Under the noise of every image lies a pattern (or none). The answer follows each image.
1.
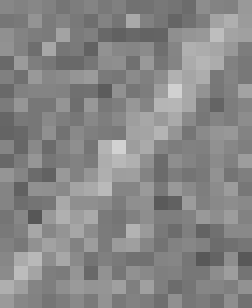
a diagonal band
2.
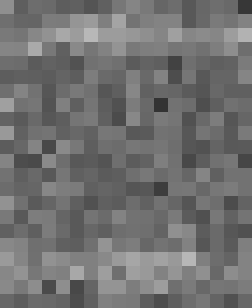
bands of rows
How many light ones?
2
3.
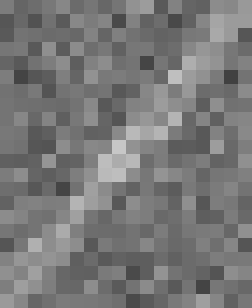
a diagonal band
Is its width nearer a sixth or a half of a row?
a sixth
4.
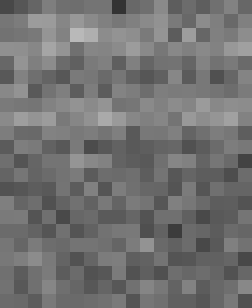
bands of rows
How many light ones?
2
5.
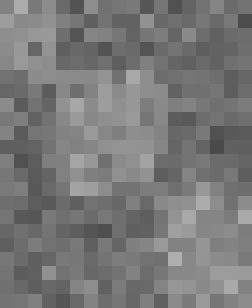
blocks along the diagonal
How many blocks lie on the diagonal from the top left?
3
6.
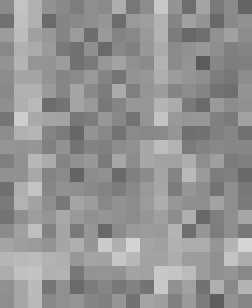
bands of rows crossing bands of columns
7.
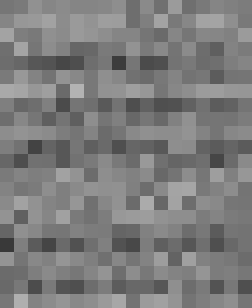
bands of rows
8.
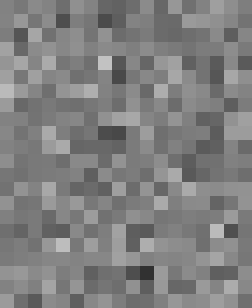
only noise
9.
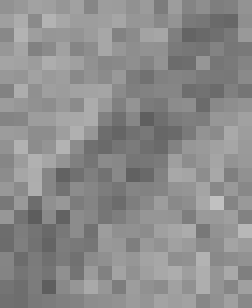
a diagonal band
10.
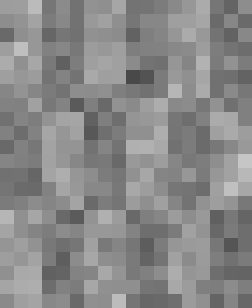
a checkerboard
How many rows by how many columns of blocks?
3 by 6
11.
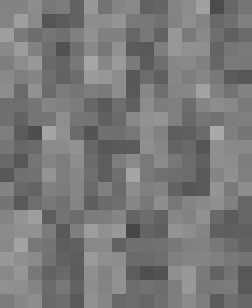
a checkerboard
